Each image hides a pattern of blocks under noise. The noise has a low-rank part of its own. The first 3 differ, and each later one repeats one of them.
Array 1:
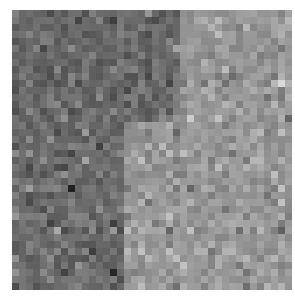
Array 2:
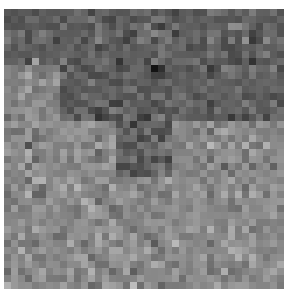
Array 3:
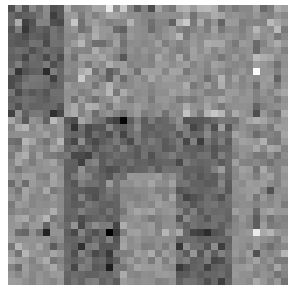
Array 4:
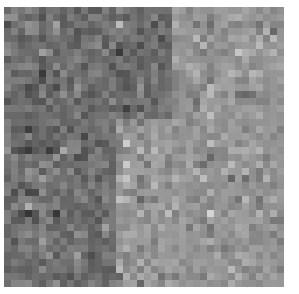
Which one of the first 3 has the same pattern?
1
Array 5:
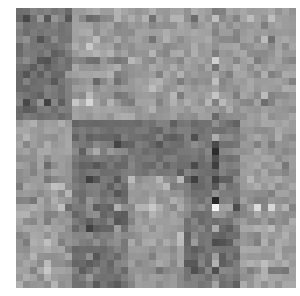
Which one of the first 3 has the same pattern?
3
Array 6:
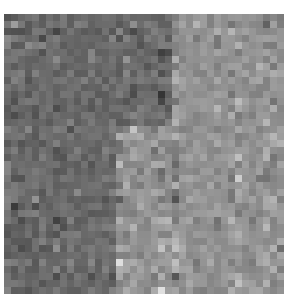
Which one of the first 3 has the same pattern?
1
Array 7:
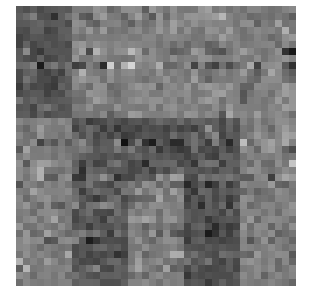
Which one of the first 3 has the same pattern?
3
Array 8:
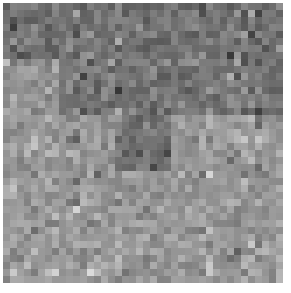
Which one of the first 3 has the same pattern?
2
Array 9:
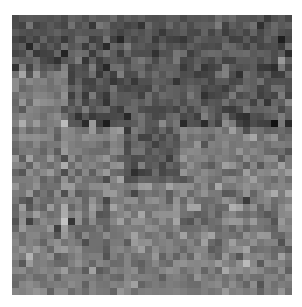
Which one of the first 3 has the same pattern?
2
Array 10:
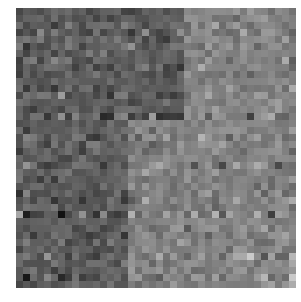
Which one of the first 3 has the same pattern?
1
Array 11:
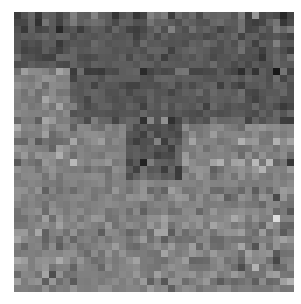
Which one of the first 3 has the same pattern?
2
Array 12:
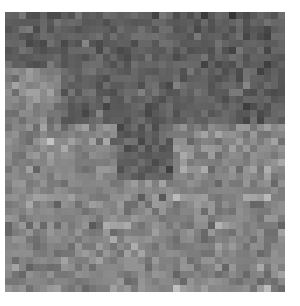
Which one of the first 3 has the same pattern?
2
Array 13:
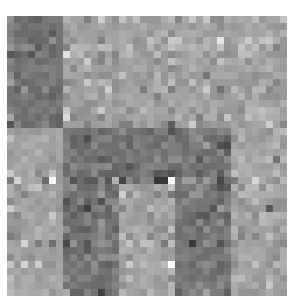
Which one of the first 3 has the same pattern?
3
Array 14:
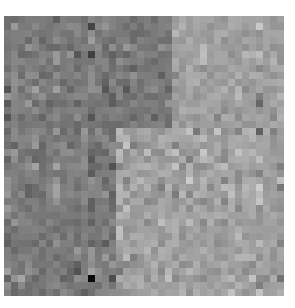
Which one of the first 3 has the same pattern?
1
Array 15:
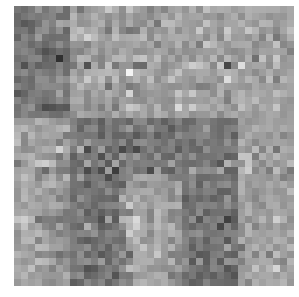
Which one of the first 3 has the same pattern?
3
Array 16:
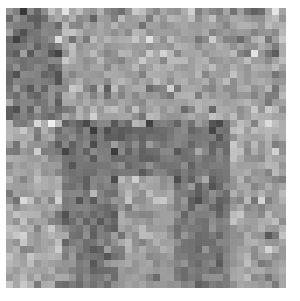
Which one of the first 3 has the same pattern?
3
